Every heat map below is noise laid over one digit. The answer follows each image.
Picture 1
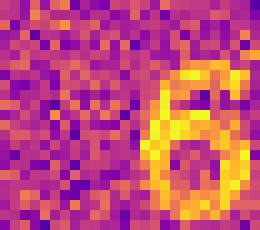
light 6
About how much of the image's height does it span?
two thirds
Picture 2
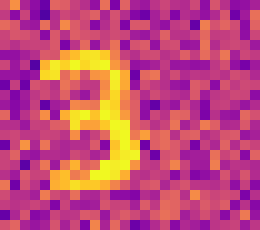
light 3
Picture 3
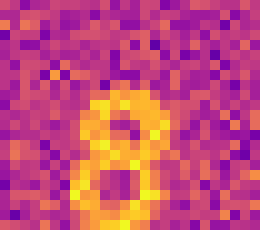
light 8
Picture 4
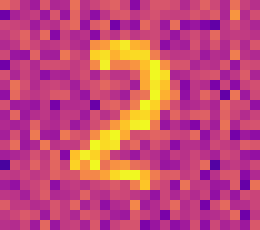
light 2
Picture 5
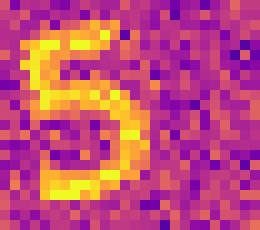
light 5
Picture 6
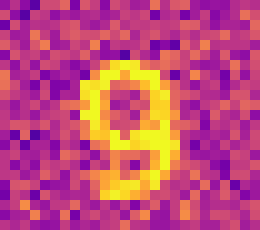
light 9
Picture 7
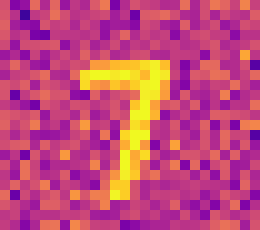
light 7
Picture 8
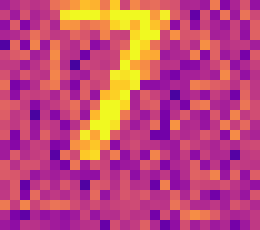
light 7
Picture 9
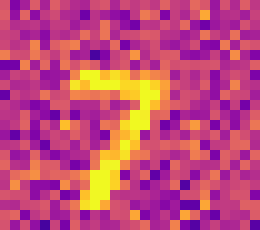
light 7
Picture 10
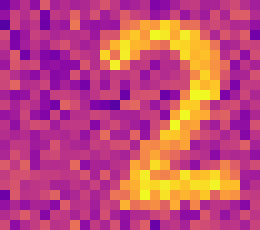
light 2
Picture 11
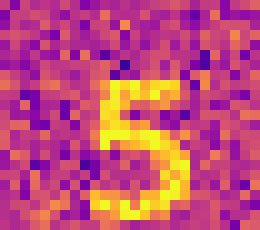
light 5
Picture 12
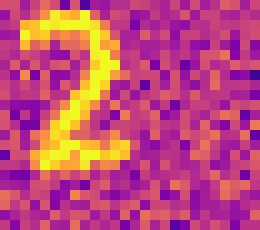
light 2
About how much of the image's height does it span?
two thirds
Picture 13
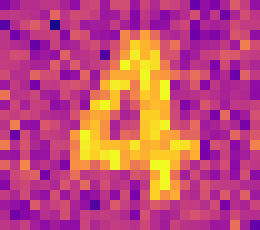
light 4
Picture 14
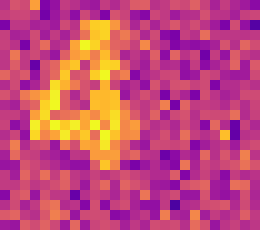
light 4
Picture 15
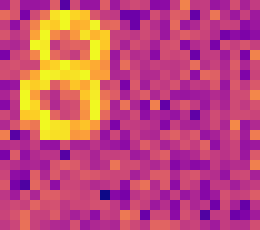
light 8
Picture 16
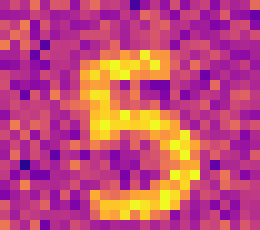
light 5
